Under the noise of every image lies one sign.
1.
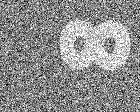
infinity sign
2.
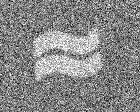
approximately sign
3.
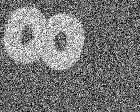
infinity sign
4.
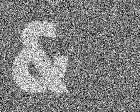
ampersand
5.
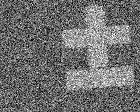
plus-minus sign
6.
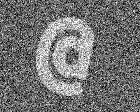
at sign
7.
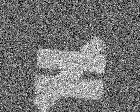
not-equal sign
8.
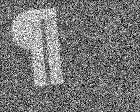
pilcrow
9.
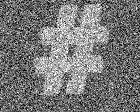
hash sign
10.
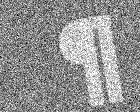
pilcrow
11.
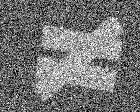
not-equal sign
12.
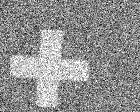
plus sign
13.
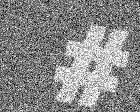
hash sign
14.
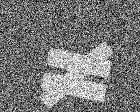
not-equal sign
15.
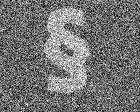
section sign
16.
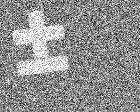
plus-minus sign
